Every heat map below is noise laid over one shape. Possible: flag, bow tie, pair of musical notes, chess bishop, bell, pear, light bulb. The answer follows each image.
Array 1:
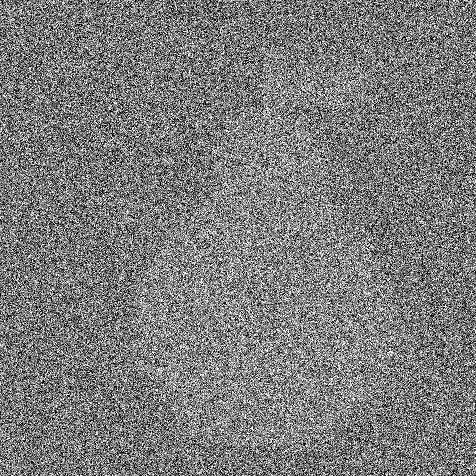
light pear
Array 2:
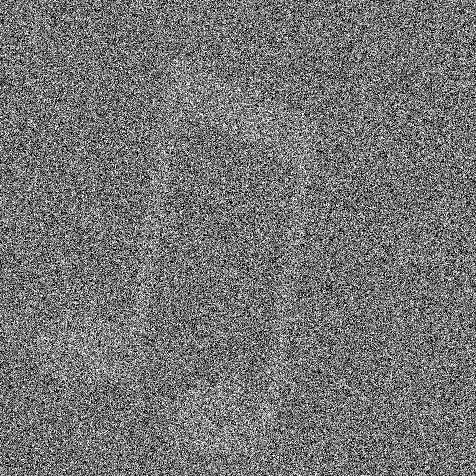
light pair of musical notes
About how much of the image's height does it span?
nearly all
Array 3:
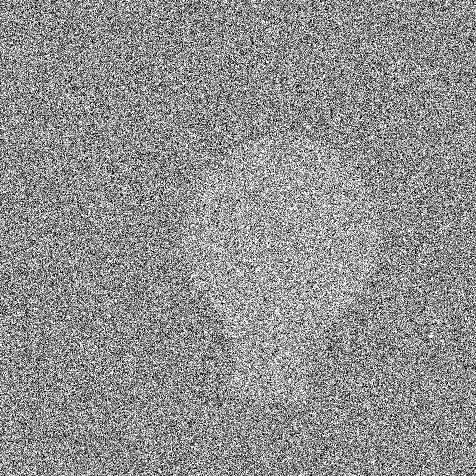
light light bulb
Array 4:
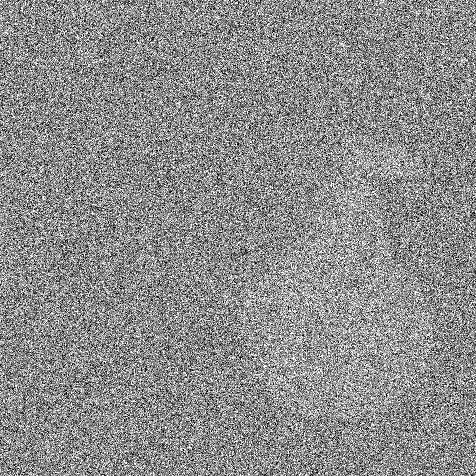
light pear
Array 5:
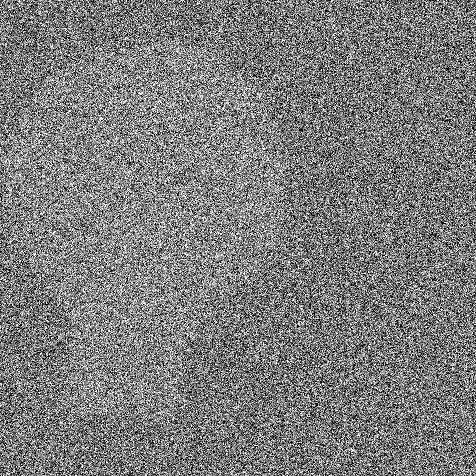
light light bulb
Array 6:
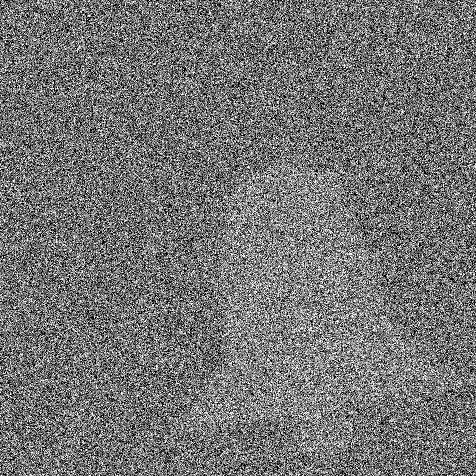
light bell
